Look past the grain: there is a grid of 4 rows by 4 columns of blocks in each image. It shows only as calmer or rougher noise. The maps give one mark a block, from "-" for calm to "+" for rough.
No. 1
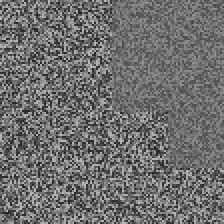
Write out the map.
+ + - -
+ + - -
+ + + -
+ + + +
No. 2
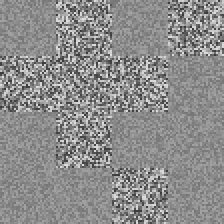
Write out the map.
- + - +
+ + + -
- + - -
- - + -
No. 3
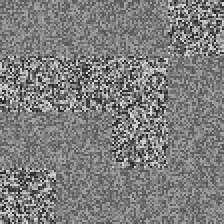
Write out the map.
- - - +
+ + + -
- - + -
+ - - -
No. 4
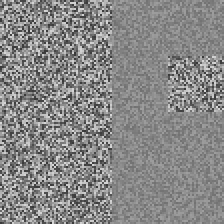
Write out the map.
+ + - -
+ + - +
+ + - -
+ + - -
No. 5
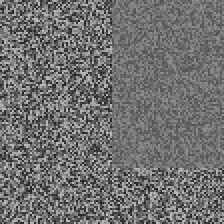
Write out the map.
+ + - -
+ + - -
+ + - -
+ + + +
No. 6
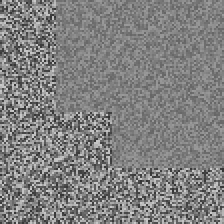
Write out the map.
+ - - -
+ - - -
+ + - -
+ + + +
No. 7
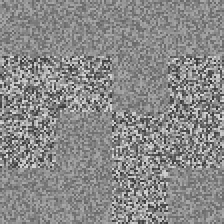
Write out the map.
- - - -
+ + - +
+ - + +
- - + -
